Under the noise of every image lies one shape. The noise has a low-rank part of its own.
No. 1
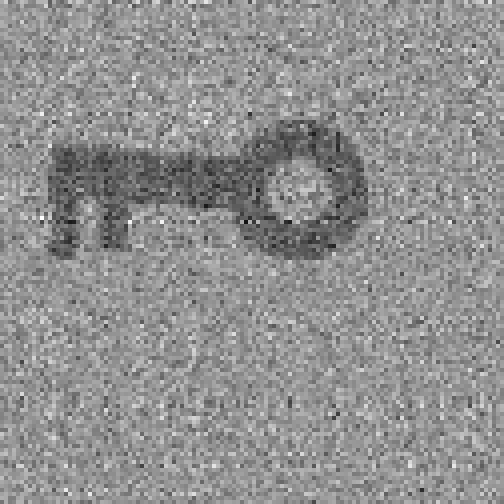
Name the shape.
key
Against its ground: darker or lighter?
darker
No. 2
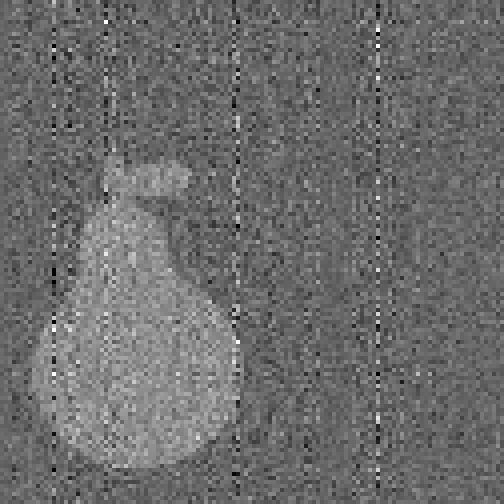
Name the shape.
pear
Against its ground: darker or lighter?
lighter
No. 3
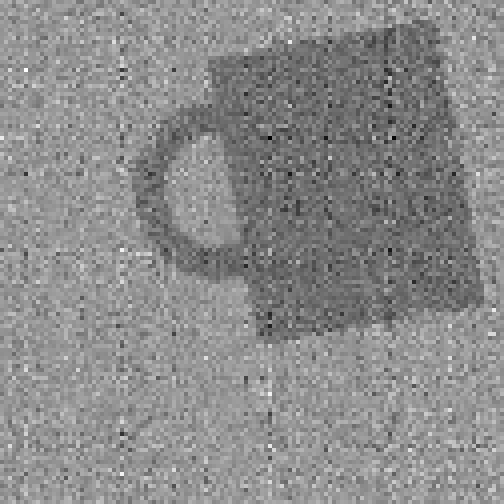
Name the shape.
cup
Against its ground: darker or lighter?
darker
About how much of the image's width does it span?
two thirds
